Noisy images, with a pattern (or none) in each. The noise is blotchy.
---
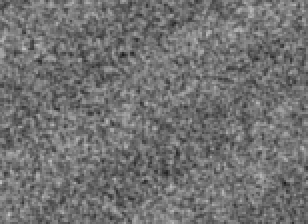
diagonal stripes
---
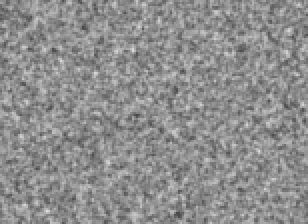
only noise
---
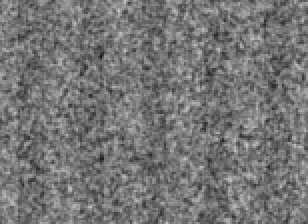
vertical stripes
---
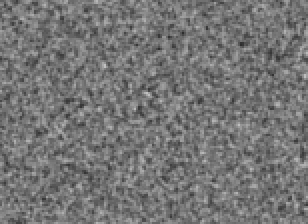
only noise
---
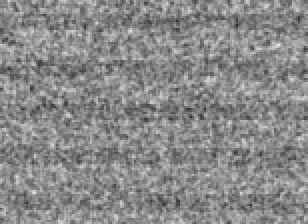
horizontal stripes
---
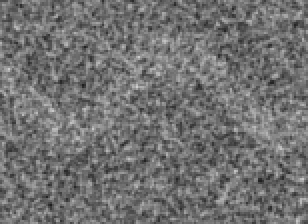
a wavy band
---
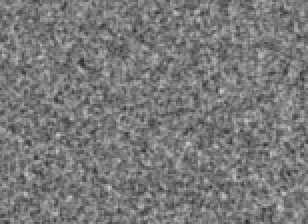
only noise
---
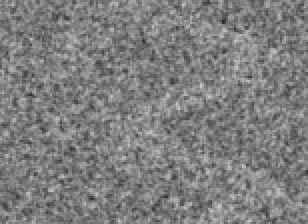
a wavy band
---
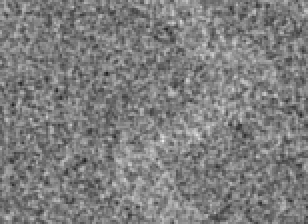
a wavy band
